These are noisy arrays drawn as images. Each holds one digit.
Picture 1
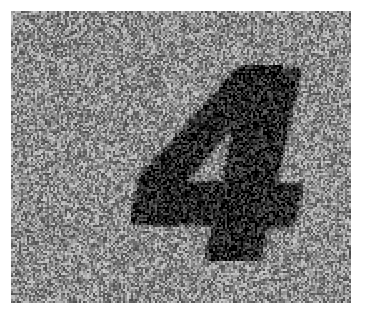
4
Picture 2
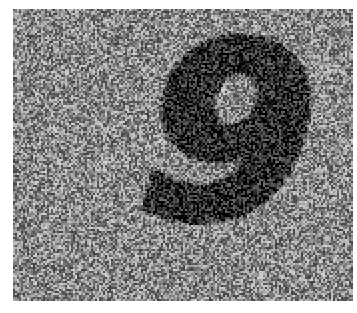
9
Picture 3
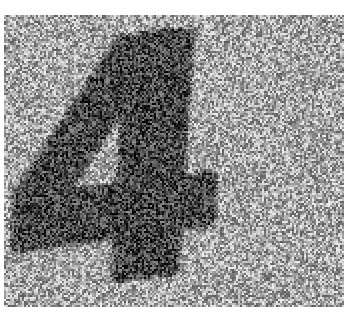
4
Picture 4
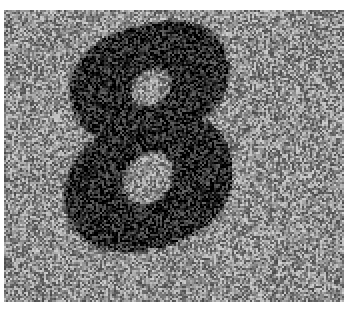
8
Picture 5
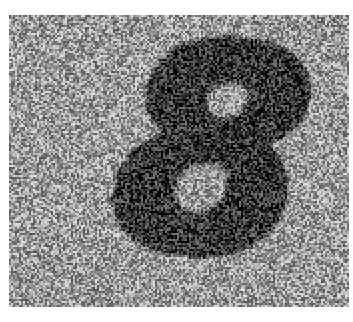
8
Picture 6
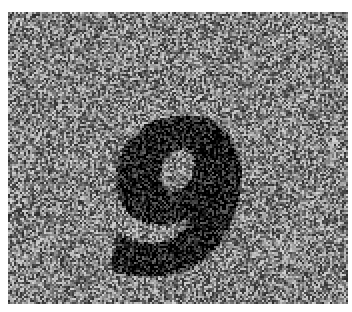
9
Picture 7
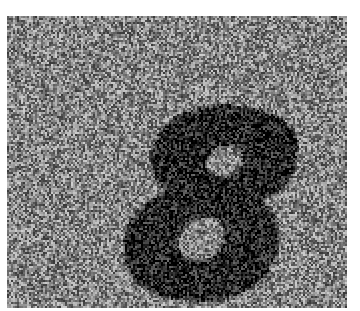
8
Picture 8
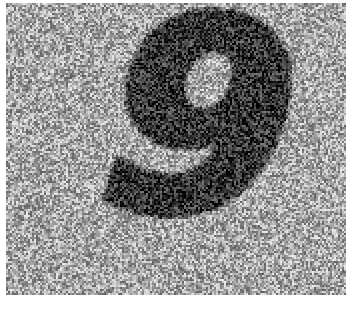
9
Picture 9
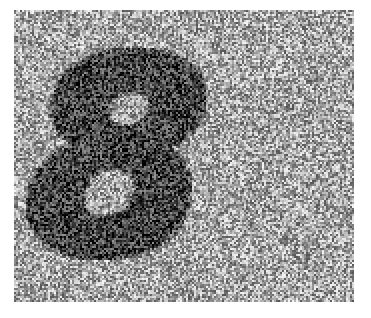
8
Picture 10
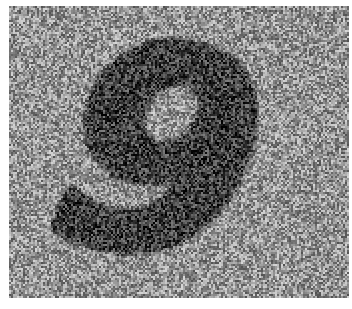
9
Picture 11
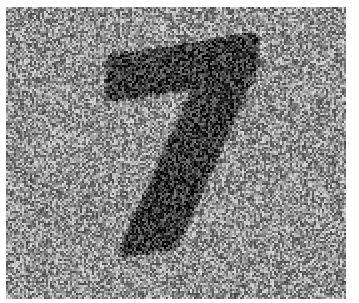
7
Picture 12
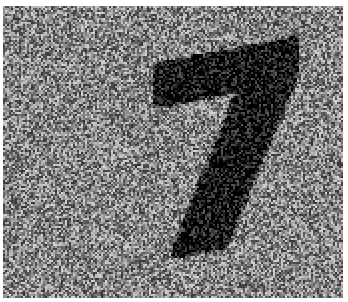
7
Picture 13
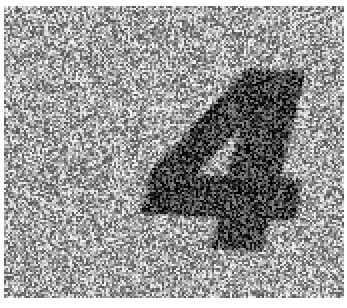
4
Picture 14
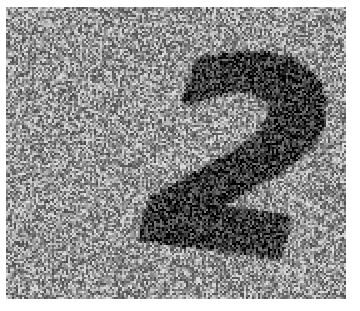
2
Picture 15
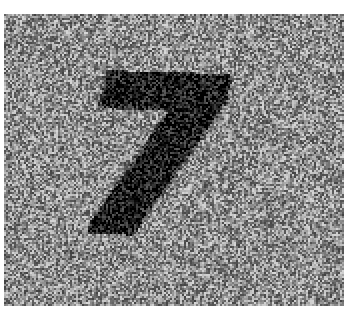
7
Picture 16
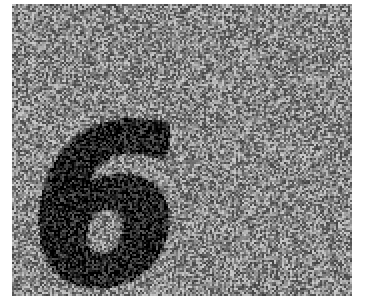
6
